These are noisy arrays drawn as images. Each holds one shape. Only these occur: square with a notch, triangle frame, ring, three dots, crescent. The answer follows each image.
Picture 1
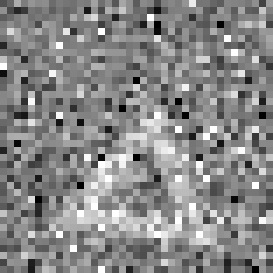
triangle frame
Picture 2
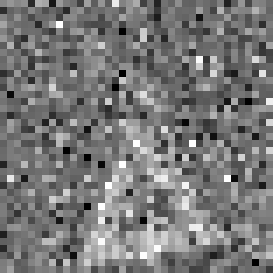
triangle frame
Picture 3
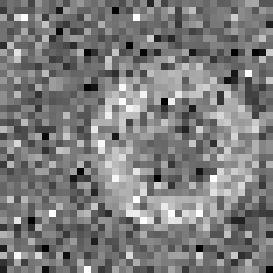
ring
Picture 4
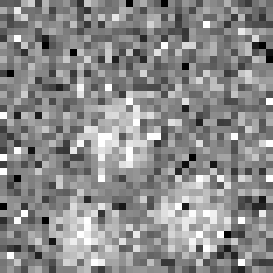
three dots
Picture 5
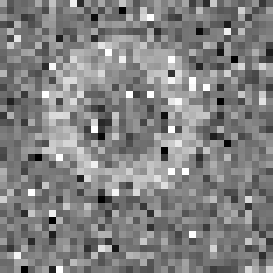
ring
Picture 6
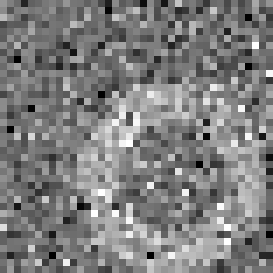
ring
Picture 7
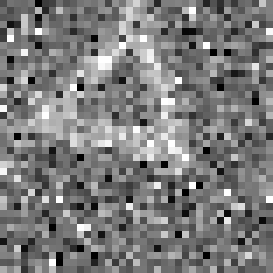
triangle frame
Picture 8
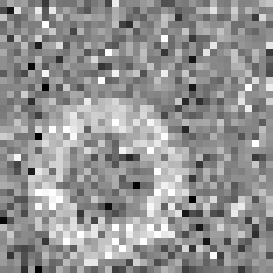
ring
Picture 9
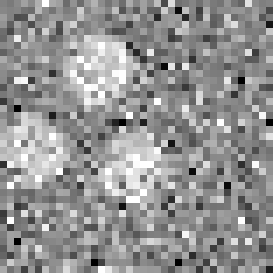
three dots
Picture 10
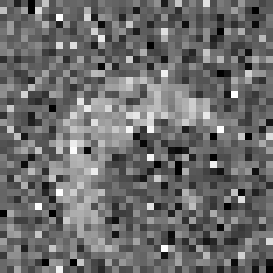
crescent
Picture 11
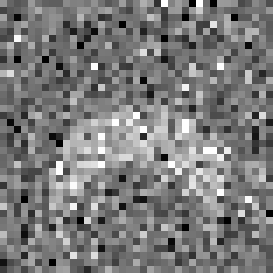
crescent
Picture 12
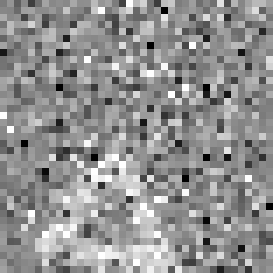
triangle frame
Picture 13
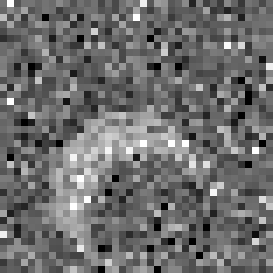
crescent
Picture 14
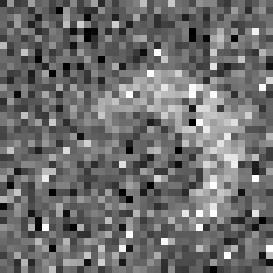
crescent
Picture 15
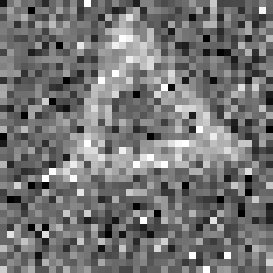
triangle frame
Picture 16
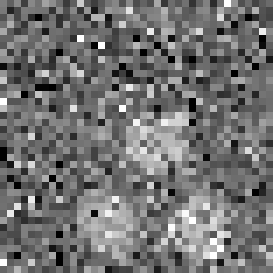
three dots
